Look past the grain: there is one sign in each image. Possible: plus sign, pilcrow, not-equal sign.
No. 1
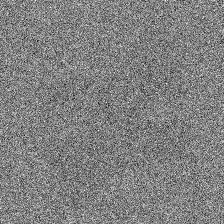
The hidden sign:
not-equal sign
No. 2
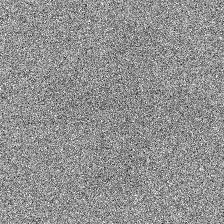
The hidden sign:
plus sign
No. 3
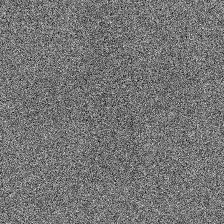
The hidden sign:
plus sign
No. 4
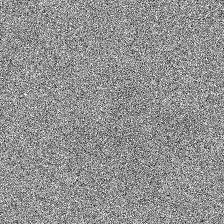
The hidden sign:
plus sign
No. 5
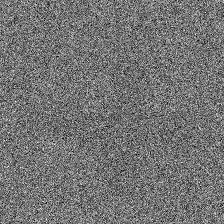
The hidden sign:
plus sign
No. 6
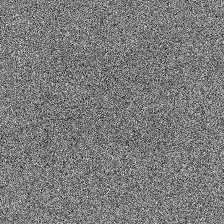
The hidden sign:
not-equal sign
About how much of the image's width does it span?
two thirds
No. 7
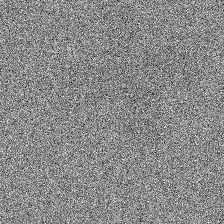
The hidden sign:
plus sign
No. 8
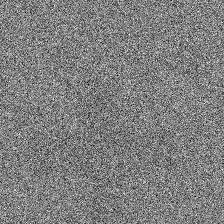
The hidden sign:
plus sign
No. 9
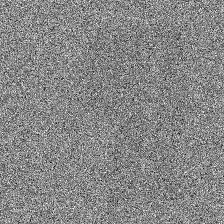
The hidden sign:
pilcrow
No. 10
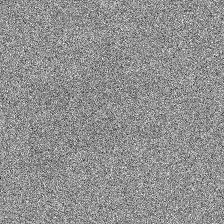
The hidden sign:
not-equal sign
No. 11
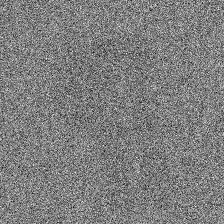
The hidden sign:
pilcrow
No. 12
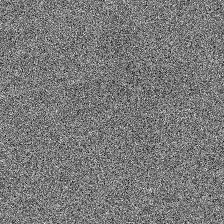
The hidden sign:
plus sign
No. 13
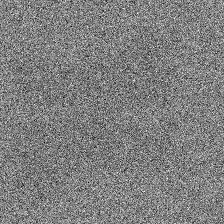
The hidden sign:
not-equal sign
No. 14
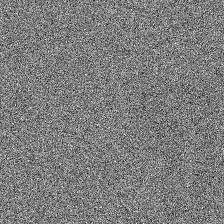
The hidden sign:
pilcrow
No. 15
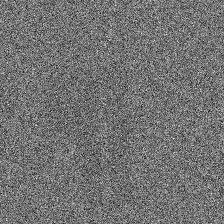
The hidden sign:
pilcrow
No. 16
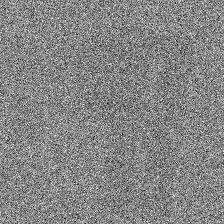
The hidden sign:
pilcrow
